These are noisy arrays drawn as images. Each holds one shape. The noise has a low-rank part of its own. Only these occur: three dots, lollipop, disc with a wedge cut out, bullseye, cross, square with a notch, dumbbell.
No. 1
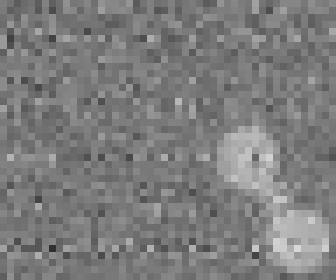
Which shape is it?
dumbbell
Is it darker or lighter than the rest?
lighter
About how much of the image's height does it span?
half
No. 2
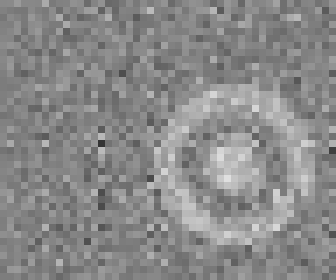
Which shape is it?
bullseye
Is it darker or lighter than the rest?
lighter
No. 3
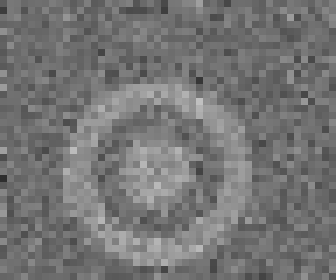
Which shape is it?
bullseye
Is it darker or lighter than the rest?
lighter
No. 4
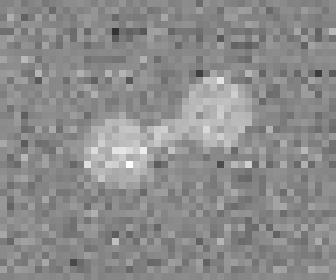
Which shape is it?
dumbbell
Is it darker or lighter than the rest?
lighter
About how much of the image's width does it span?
half
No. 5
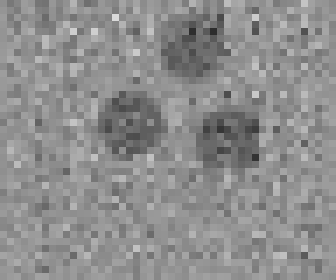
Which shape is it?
three dots
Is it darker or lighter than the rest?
darker
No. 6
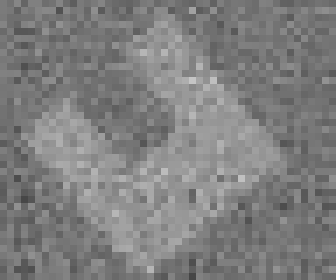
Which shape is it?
square with a notch
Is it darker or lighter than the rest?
lighter
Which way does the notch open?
up and left
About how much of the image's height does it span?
nearly all
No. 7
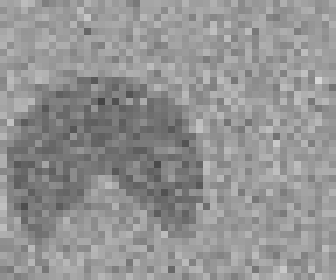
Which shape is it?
disc with a wedge cut out
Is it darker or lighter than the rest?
darker
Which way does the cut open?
down
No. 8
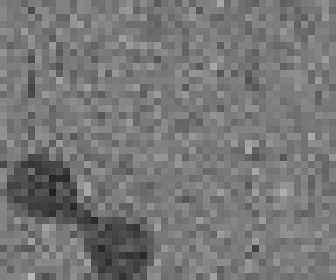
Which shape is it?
dumbbell
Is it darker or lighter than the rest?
darker
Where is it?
bottom left
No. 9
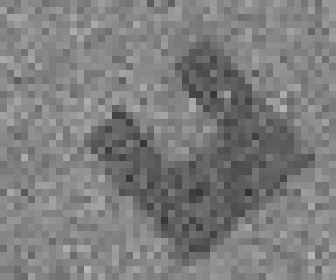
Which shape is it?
square with a notch
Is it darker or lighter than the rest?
darker
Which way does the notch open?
up and left
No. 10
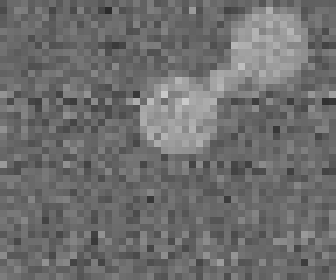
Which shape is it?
dumbbell
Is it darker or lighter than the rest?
lighter
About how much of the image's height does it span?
half
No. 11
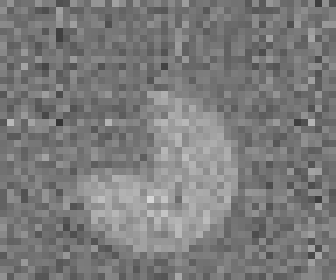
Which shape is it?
disc with a wedge cut out
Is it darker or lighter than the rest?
lighter
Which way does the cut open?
up and left
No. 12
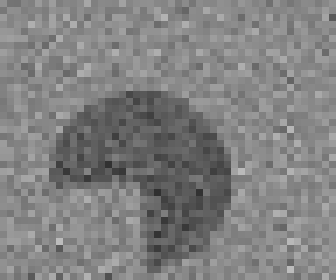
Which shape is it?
disc with a wedge cut out
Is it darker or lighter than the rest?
darker
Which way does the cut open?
down and left
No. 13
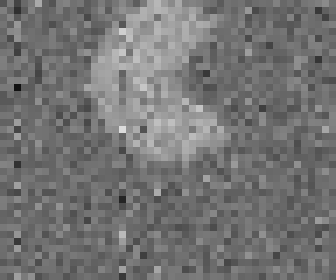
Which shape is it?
disc with a wedge cut out
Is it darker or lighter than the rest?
lighter
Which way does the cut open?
right
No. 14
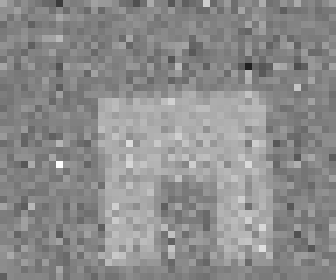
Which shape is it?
square with a notch
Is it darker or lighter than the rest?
lighter
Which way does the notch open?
down
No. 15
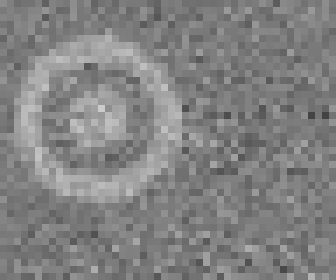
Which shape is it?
bullseye
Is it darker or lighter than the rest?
lighter
